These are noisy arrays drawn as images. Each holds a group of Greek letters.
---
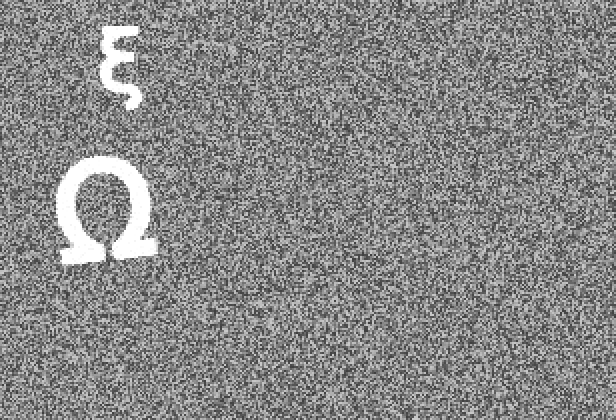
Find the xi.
top left
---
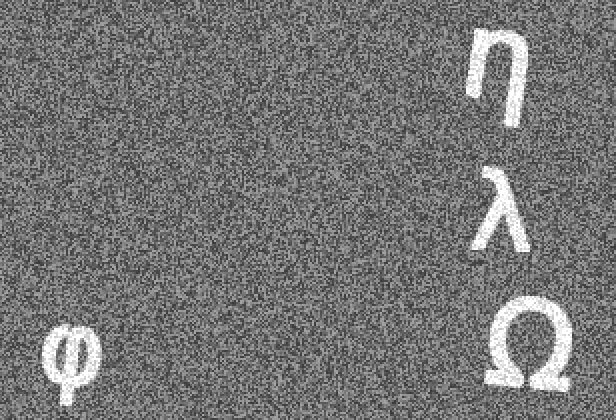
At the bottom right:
omega
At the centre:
nothing
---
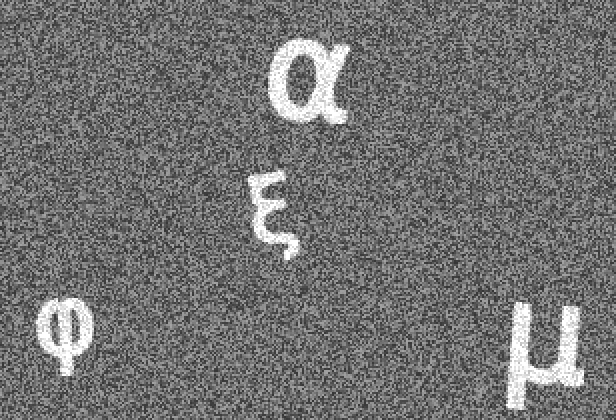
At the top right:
nothing
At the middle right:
nothing
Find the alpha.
top middle
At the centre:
xi
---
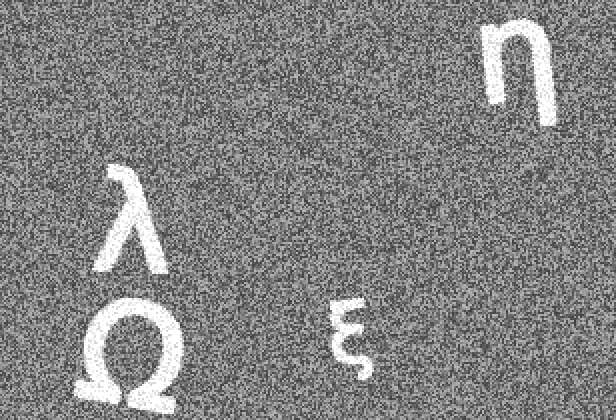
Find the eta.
top right
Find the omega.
bottom left
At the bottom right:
nothing
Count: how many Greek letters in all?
4
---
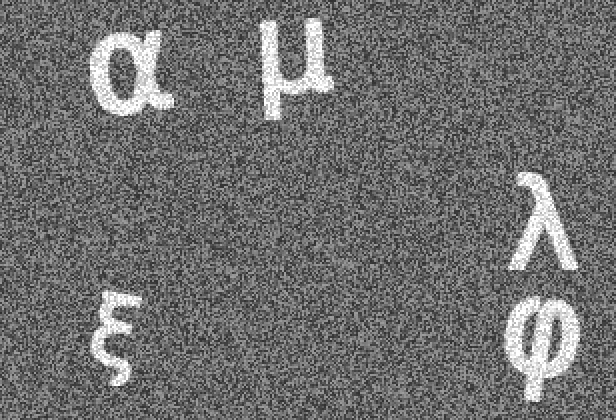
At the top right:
nothing
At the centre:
nothing
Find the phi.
bottom right
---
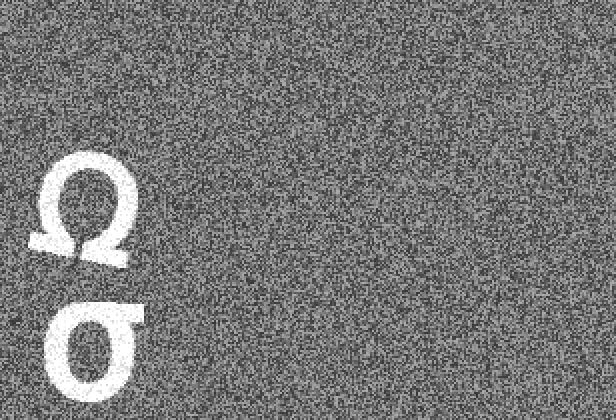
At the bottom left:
sigma
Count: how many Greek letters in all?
2
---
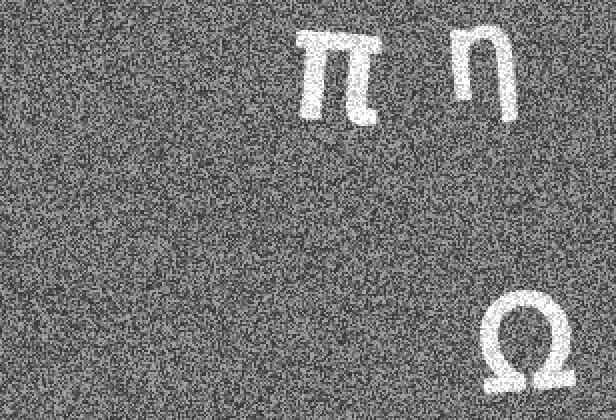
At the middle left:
nothing
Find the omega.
bottom right
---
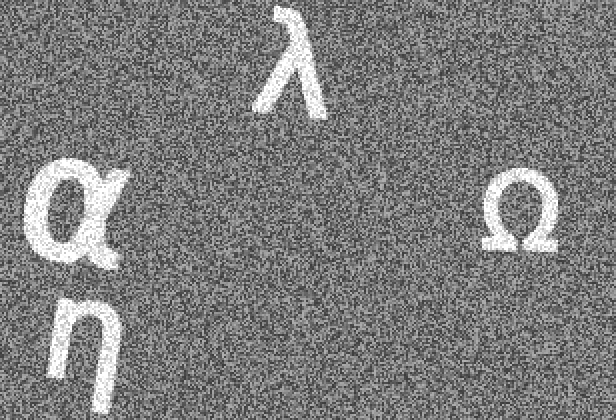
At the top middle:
lambda
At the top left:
nothing
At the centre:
nothing
